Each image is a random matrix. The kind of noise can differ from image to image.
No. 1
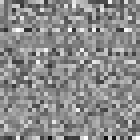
rows of uneven size
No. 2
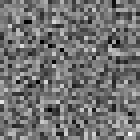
low rank plus noise
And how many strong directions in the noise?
five to eight
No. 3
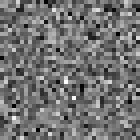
independent entries
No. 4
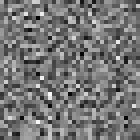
low rank plus noise
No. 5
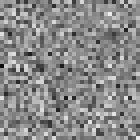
low rank plus noise
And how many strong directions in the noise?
five to eight
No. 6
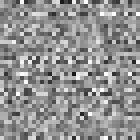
rows of uneven size
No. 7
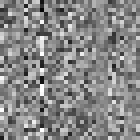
columns of uneven size
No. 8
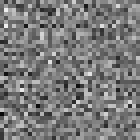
low rank plus noise
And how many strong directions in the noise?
three or four
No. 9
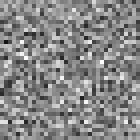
low rank plus noise
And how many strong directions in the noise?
two
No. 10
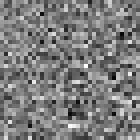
low rank plus noise
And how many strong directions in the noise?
one
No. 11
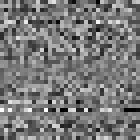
rows of uneven size
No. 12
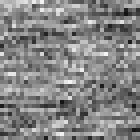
streaked along the rows
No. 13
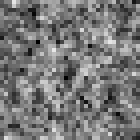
blotchy
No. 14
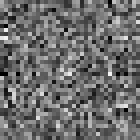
low rank plus noise
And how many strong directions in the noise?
one
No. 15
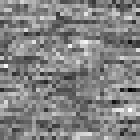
streaked along the rows
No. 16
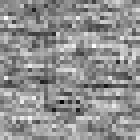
streaked along the rows
